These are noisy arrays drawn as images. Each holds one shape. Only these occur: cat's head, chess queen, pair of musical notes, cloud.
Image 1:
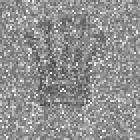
dark chess queen
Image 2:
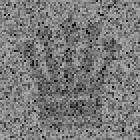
dark chess queen
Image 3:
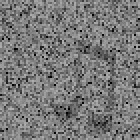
dark pair of musical notes
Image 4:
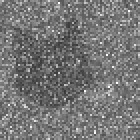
dark cat's head
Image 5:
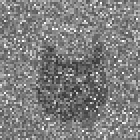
dark cat's head
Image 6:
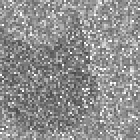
dark cat's head
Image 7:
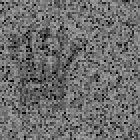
dark chess queen
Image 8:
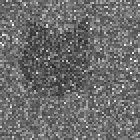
dark cat's head
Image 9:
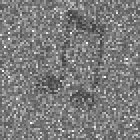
dark pair of musical notes
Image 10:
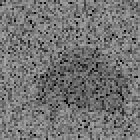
dark cloud
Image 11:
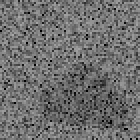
dark cloud
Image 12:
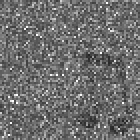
dark pair of musical notes
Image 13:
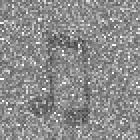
dark pair of musical notes
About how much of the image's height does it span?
two thirds
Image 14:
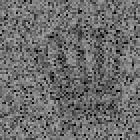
dark chess queen
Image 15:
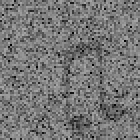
dark pair of musical notes
